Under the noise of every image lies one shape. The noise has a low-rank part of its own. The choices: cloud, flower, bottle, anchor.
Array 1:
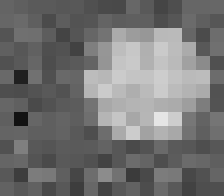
flower
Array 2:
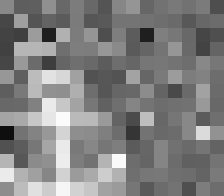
anchor
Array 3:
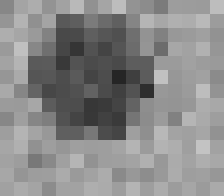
flower
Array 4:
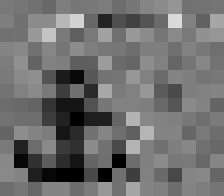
anchor
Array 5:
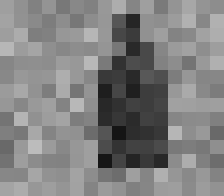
bottle
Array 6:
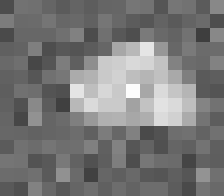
cloud
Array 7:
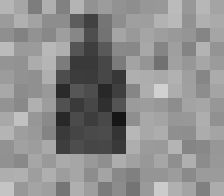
bottle
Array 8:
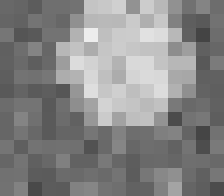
flower
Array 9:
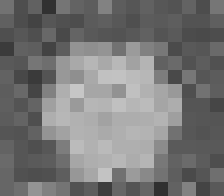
flower
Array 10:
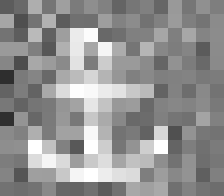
anchor
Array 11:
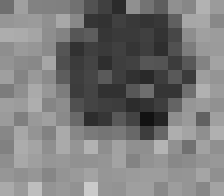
flower
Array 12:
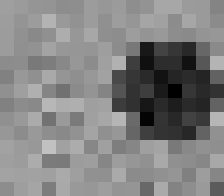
flower
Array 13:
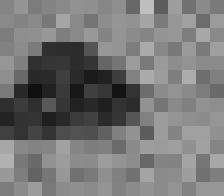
cloud
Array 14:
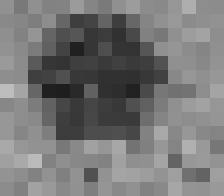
flower
